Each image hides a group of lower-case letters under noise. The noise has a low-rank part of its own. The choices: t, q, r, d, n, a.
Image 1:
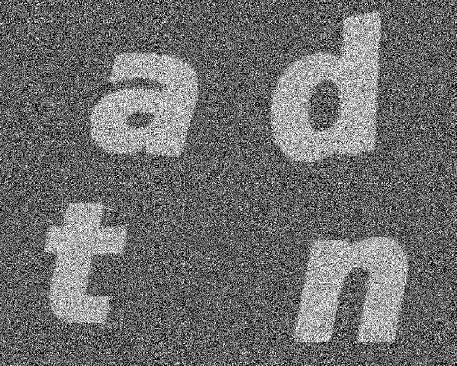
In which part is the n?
bottom right
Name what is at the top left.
a
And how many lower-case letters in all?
4
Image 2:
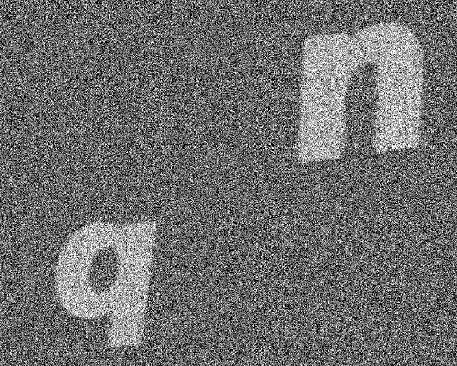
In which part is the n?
top right
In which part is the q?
bottom left
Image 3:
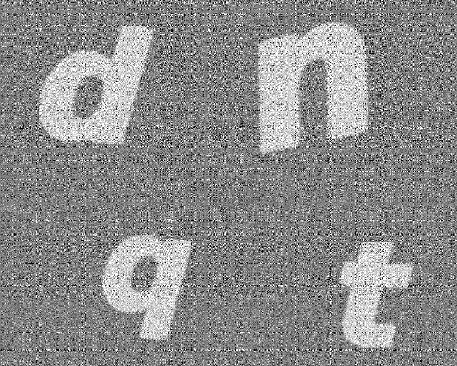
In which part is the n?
top right
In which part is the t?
bottom right
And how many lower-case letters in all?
4
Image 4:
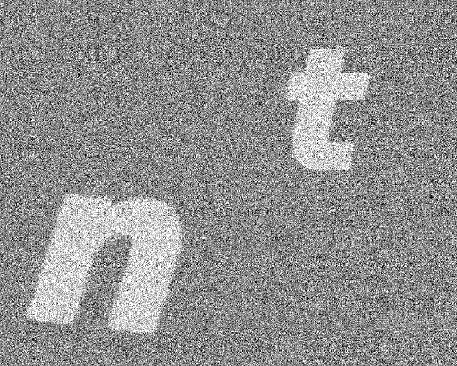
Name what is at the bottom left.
n
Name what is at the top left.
nothing
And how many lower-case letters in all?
2
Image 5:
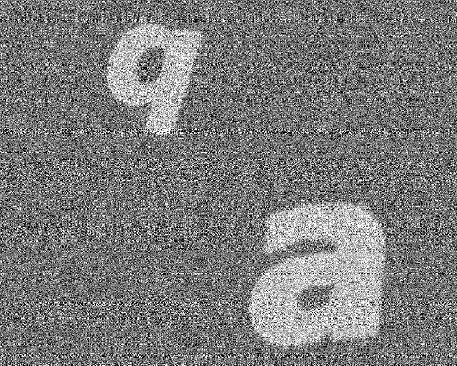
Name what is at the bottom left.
nothing
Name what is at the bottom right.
a
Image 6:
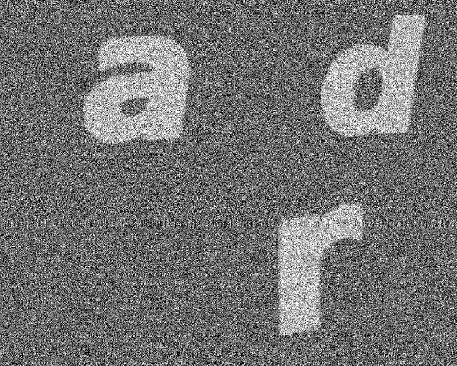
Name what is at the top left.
a
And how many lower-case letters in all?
3
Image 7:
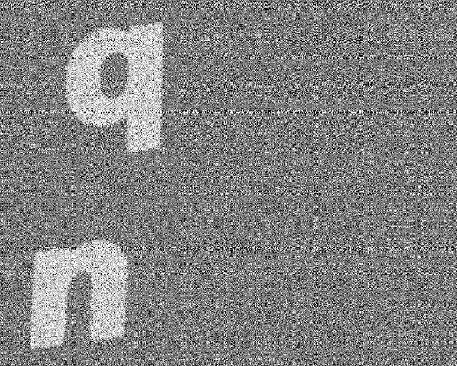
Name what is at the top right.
nothing
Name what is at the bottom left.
n
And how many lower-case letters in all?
2
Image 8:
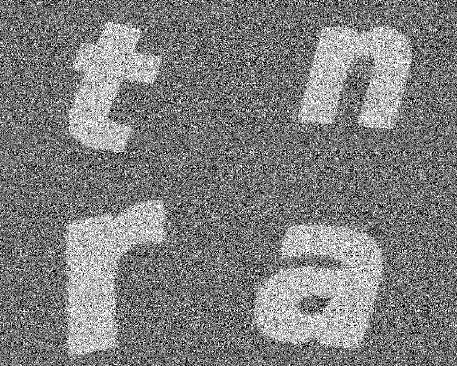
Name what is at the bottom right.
a
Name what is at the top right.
n
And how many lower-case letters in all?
4
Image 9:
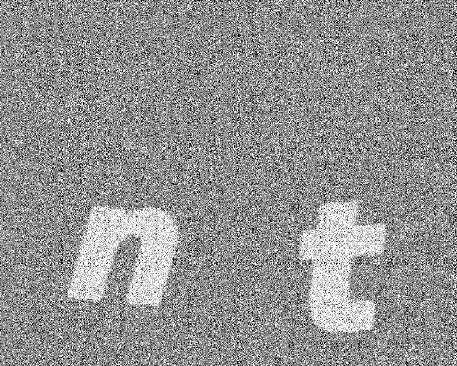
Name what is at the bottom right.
t
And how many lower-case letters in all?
2
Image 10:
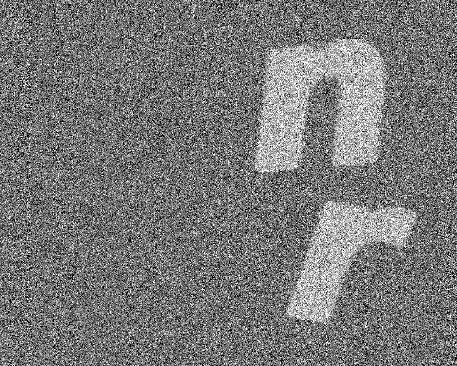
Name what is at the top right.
n
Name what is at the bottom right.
r
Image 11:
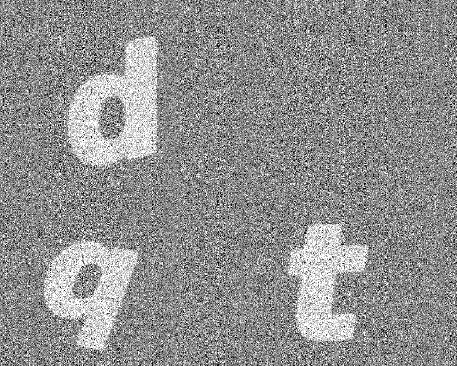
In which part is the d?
top left
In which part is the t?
bottom right
